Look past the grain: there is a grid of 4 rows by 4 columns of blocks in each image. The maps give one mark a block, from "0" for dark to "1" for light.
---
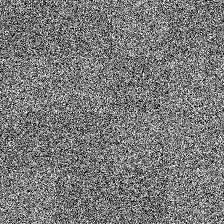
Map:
0 0 1 0
1 1 0 1
0 0 1 1
1 0 0 1
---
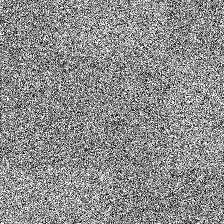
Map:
0 1 1 0
0 0 0 1
0 0 0 1
1 1 0 0
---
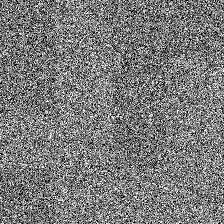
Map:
0 1 0 0
0 1 0 1
1 1 0 1
0 1 1 1
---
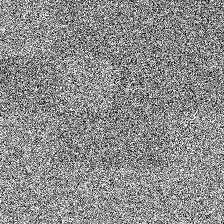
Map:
1 0 0 0
0 1 0 0
1 0 0 1
1 1 1 1
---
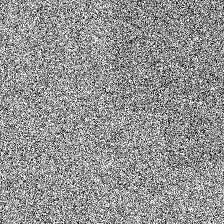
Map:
1 1 0 0
1 1 0 0
1 1 1 0
1 1 1 1
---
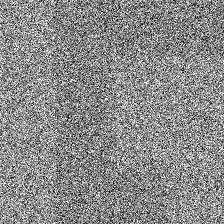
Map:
1 0 0 0
1 0 1 1
1 0 1 1
1 0 0 1
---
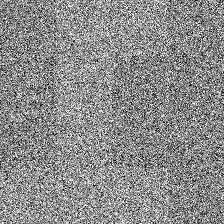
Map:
0 1 1 0
0 1 0 0
0 1 0 0
1 1 1 0
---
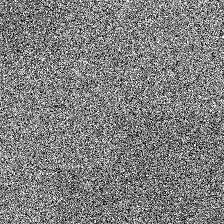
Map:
0 1 1 1
1 1 1 1
1 1 0 0
1 0 0 0
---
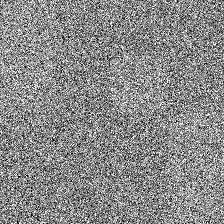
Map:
1 0 0 0
1 0 1 0
0 0 0 1
0 0 0 1
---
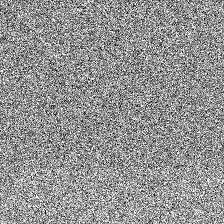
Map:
0 0 0 0
0 0 0 0
0 0 0 0
1 1 1 1
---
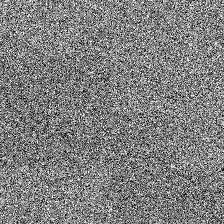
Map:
1 1 1 1
0 0 1 1
0 0 0 1
1 1 0 0
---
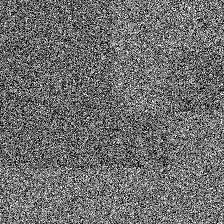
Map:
0 0 1 1
0 0 1 0
0 0 0 1
1 1 1 1
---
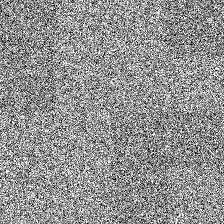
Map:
0 1 1 0
0 1 1 1
1 1 0 0
1 1 0 1
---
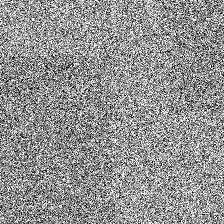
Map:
1 1 1 0
0 0 1 0
0 0 1 1
0 0 1 1
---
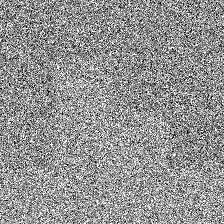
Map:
0 0 0 0
0 1 0 0
0 1 1 0
1 1 1 1
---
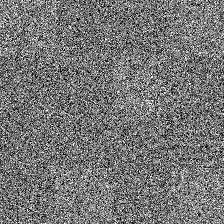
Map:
1 0 0 1
0 0 1 0
0 0 0 0
0 1 0 1
